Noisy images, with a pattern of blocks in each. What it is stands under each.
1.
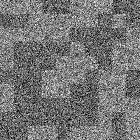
mirrored about the diagonal from the bottom left
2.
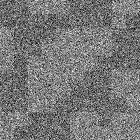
mirrored about the diagonal from the top left
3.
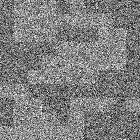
no symmetry
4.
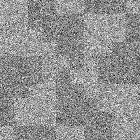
the same after a half turn
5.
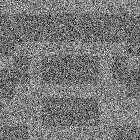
left and right mirror each other
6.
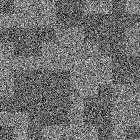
mirrored about the diagonal from the bottom left
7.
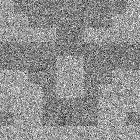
left and right mirror each other
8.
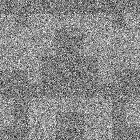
left and right mirror each other
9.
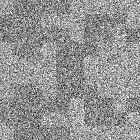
top and bottom mirror each other
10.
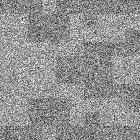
top and bottom mirror each other
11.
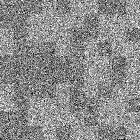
top and bottom mirror each other
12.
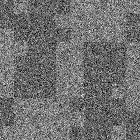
the same after a half turn
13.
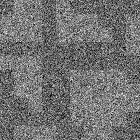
mirrored about the diagonal from the top left
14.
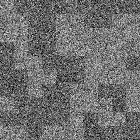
no symmetry
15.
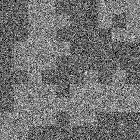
mirrored about the diagonal from the bottom left
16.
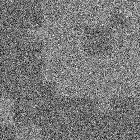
mirrored about the diagonal from the bottom left
